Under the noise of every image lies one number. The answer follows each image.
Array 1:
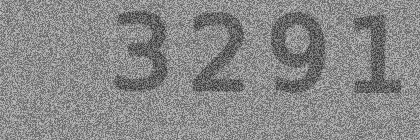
3291
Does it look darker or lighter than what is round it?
darker
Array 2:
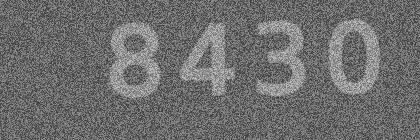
8430
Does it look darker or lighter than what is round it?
lighter
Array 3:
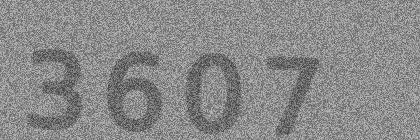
3607
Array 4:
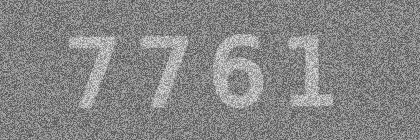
7761
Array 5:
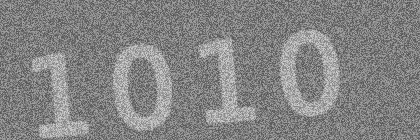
1010
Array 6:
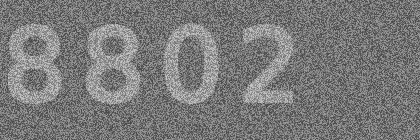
8802
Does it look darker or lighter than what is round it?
lighter
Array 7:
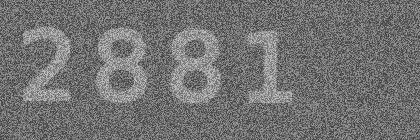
2881
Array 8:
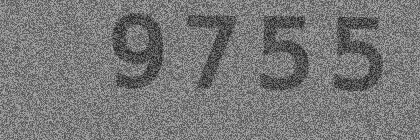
9755
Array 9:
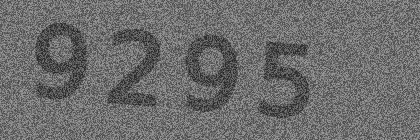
9295
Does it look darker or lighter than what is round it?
darker
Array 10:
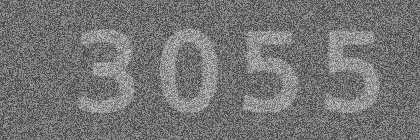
3055
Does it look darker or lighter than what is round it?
lighter
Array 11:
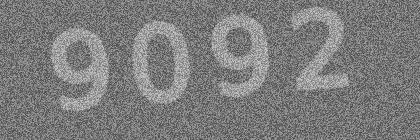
9092
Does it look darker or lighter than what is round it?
lighter
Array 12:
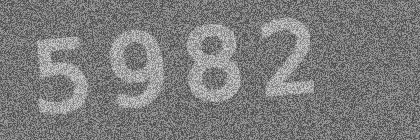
5982
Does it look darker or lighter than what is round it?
lighter
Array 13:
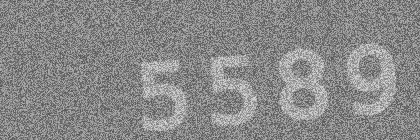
5589
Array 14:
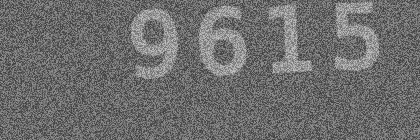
9615
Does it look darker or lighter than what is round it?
lighter
